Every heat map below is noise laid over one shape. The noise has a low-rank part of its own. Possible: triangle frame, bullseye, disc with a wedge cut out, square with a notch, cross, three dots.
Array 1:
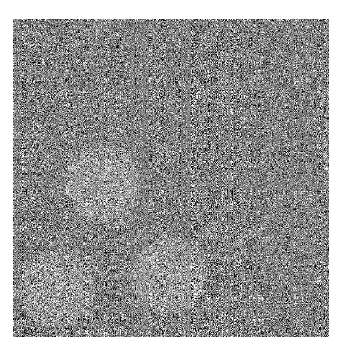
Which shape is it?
three dots
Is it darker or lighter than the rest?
lighter
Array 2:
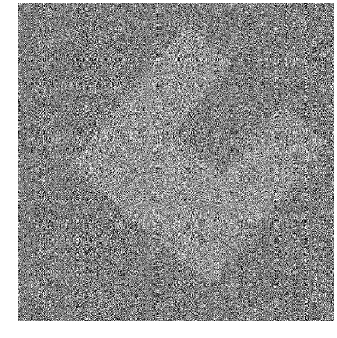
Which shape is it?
square with a notch
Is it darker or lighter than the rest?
lighter
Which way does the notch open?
up and right
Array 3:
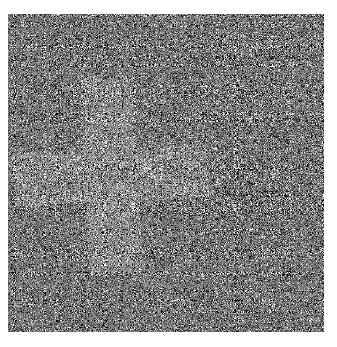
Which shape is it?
cross
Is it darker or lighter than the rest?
lighter
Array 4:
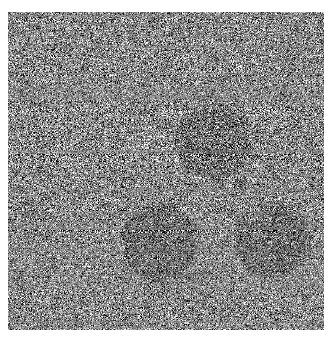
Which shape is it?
three dots
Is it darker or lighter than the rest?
darker
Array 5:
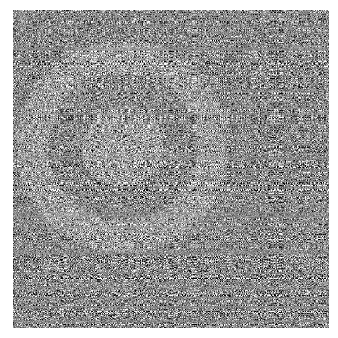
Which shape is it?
bullseye
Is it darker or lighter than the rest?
lighter
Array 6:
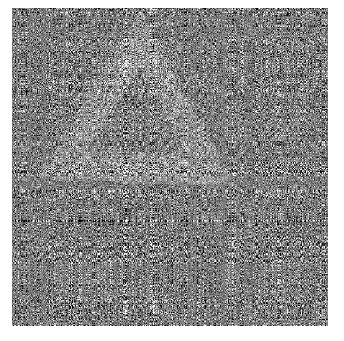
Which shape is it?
triangle frame
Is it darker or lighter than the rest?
lighter
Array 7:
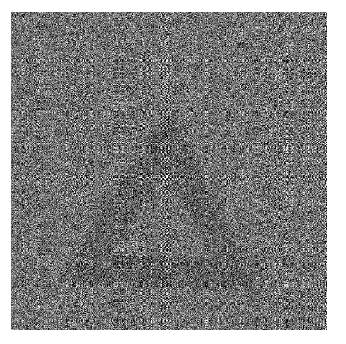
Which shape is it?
triangle frame
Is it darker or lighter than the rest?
darker
